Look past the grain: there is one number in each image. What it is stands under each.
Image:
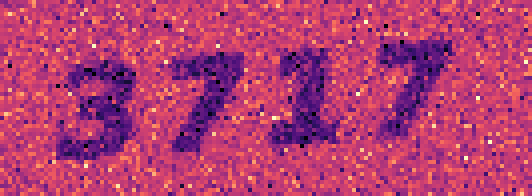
3717
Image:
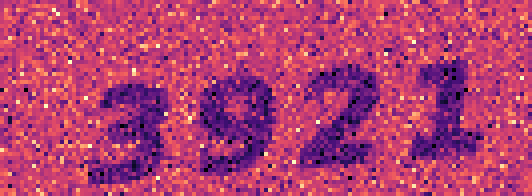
3921
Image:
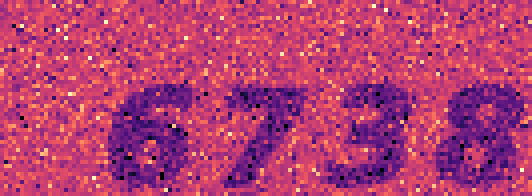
6738
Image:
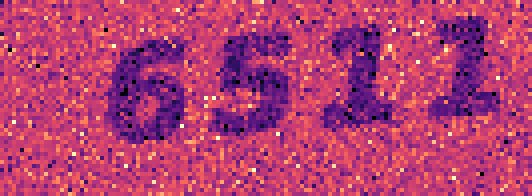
6511
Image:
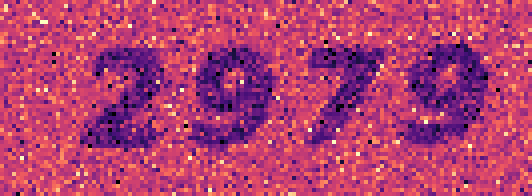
2979
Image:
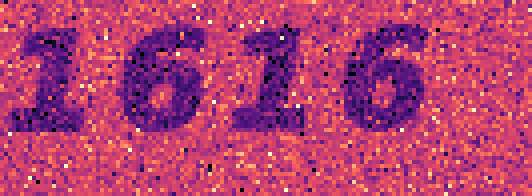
1616
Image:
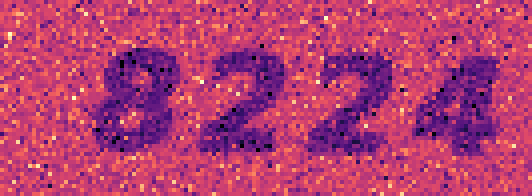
8224
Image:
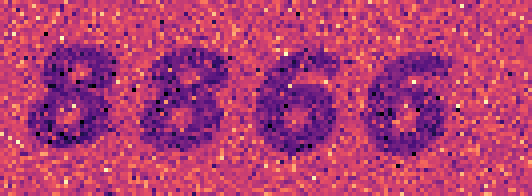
8866
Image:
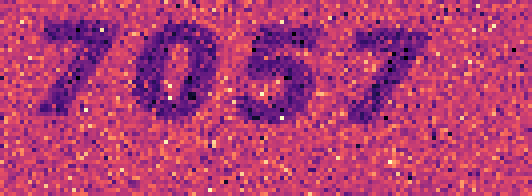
7057
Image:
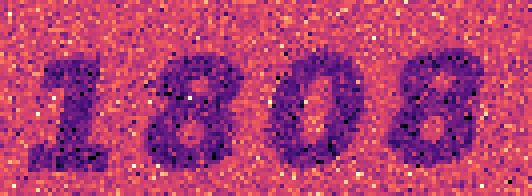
1808
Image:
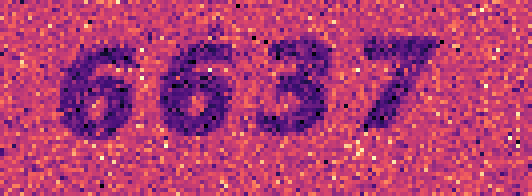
6637
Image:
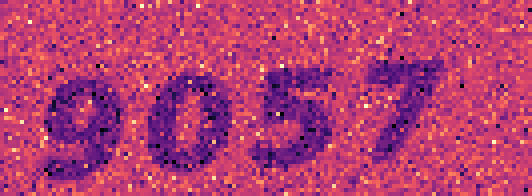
9057
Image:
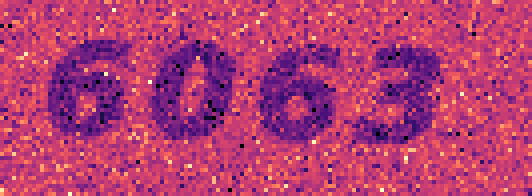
6063
